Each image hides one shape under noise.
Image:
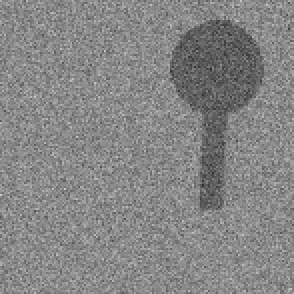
lollipop
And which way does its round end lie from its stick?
up
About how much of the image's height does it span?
two thirds
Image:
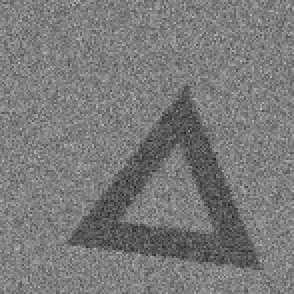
triangle frame
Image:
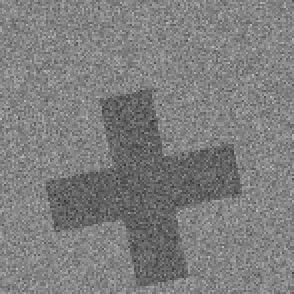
cross
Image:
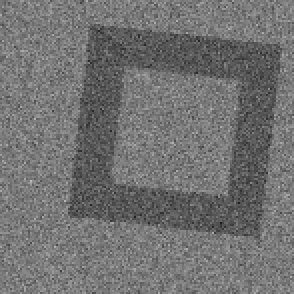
square frame
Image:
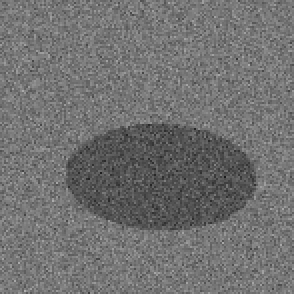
ellipse
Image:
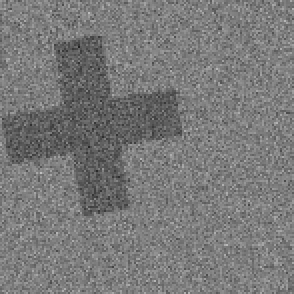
cross
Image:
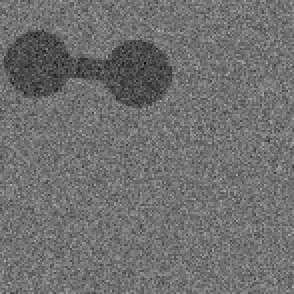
dumbbell
